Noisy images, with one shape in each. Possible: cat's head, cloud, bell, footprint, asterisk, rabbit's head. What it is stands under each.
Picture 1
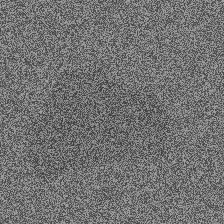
dark cloud
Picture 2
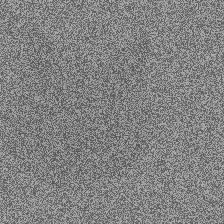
dark cat's head
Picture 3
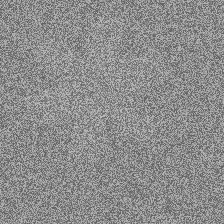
light asterisk
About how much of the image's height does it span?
two thirds
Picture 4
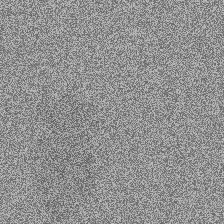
dark footprint
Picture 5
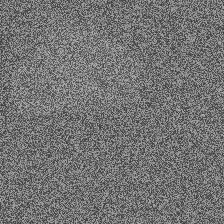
light cloud
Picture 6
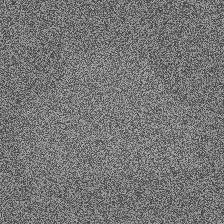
light cloud
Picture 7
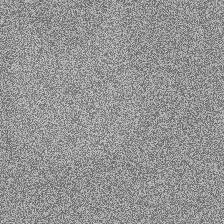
light cat's head
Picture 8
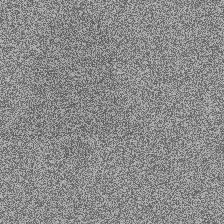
dark bell
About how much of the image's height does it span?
two thirds
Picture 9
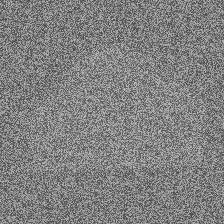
light cloud
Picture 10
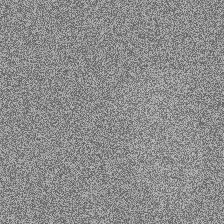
light footprint
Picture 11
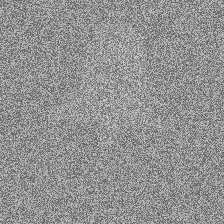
light bell
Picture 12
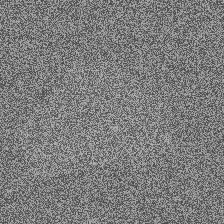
light cloud
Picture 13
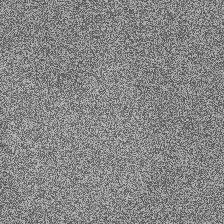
light cat's head
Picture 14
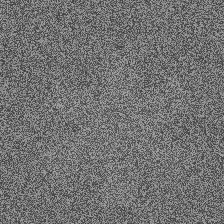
light asterisk
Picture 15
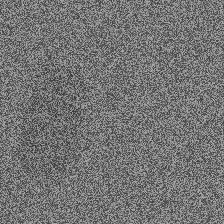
dark footprint
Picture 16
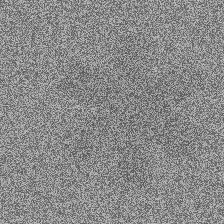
dark asterisk
